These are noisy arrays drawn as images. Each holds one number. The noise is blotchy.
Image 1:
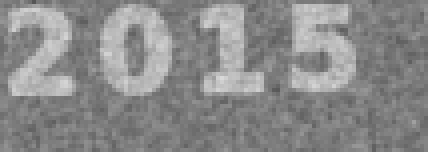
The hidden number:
2015
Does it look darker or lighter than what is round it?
lighter
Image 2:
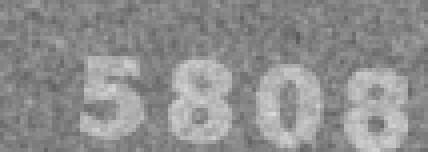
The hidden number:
5808
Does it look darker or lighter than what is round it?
lighter
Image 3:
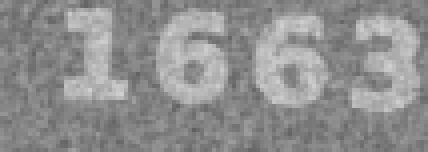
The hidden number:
1663
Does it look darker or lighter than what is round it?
lighter
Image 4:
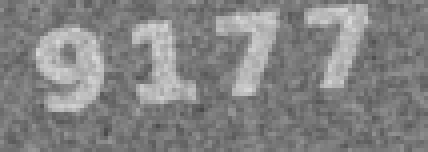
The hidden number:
9177
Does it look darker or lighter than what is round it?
lighter
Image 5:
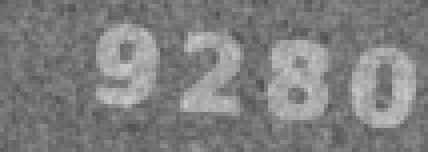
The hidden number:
9280
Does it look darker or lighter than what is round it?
lighter
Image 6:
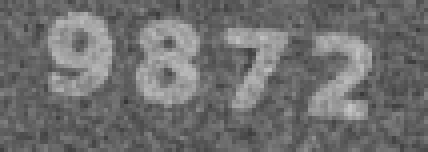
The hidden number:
9872
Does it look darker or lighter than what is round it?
lighter
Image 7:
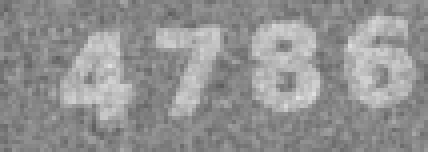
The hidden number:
4786
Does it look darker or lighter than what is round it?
lighter
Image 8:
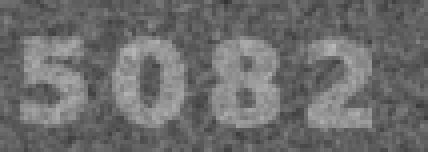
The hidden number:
5082
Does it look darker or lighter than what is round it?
lighter
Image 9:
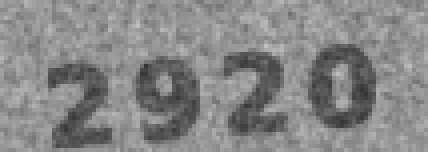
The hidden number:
2920
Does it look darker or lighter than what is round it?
darker
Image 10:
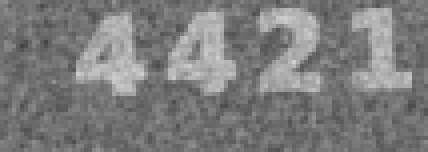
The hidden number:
4421
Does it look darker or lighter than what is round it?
lighter
